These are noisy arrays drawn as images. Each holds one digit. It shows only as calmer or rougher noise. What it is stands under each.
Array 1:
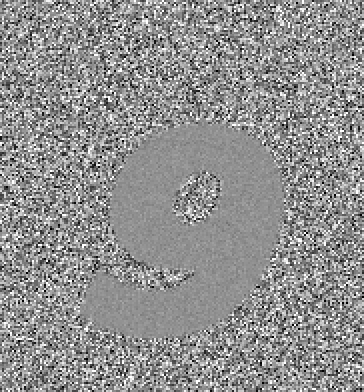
calm 9
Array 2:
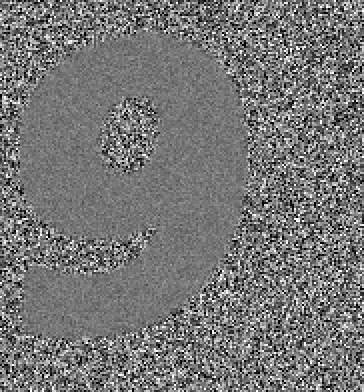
calm 9
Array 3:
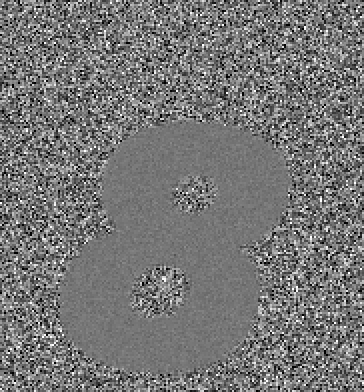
calm 8
